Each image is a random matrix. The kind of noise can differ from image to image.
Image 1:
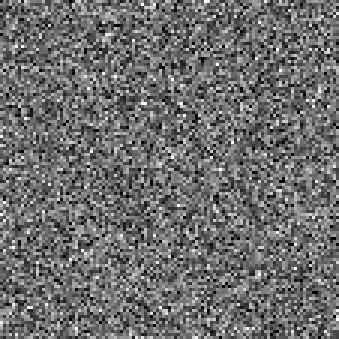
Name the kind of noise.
independent entries
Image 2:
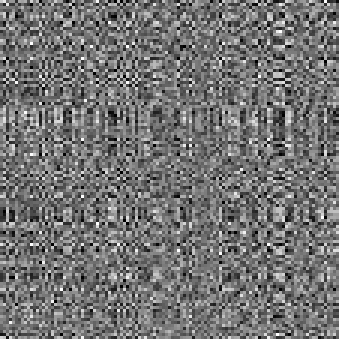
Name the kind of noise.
low rank plus noise
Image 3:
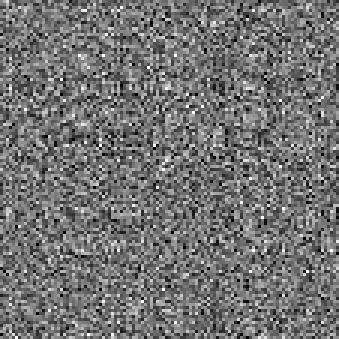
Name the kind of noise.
low rank plus noise
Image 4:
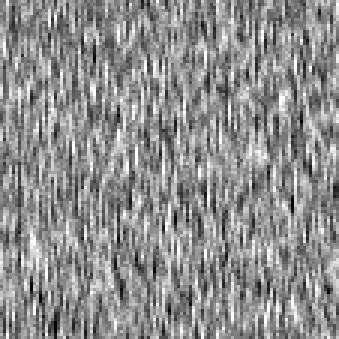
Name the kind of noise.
streaked along the columns
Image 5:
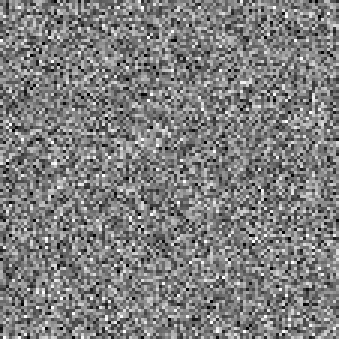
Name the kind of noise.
independent entries
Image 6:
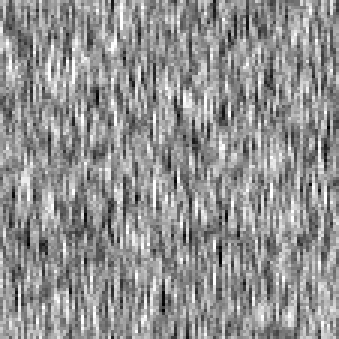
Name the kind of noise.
streaked along the columns
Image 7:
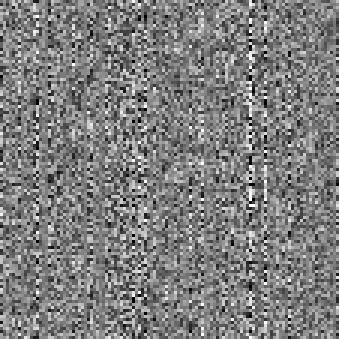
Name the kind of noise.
columns of uneven size
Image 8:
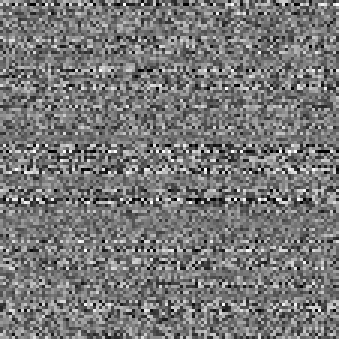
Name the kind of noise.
rows of uneven size
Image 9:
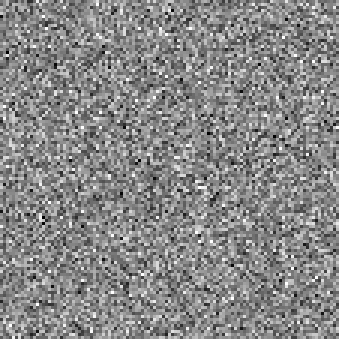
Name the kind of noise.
independent entries
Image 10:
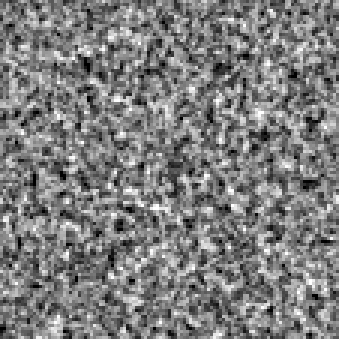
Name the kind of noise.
blotchy
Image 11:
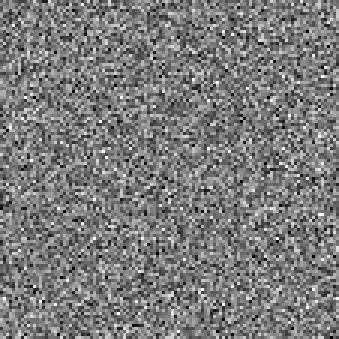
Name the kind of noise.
independent entries
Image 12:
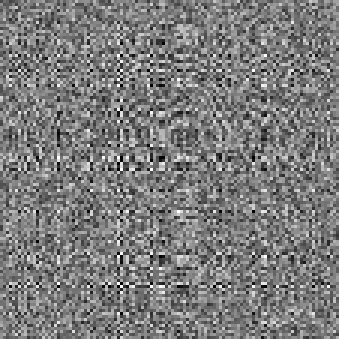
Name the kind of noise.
low rank plus noise
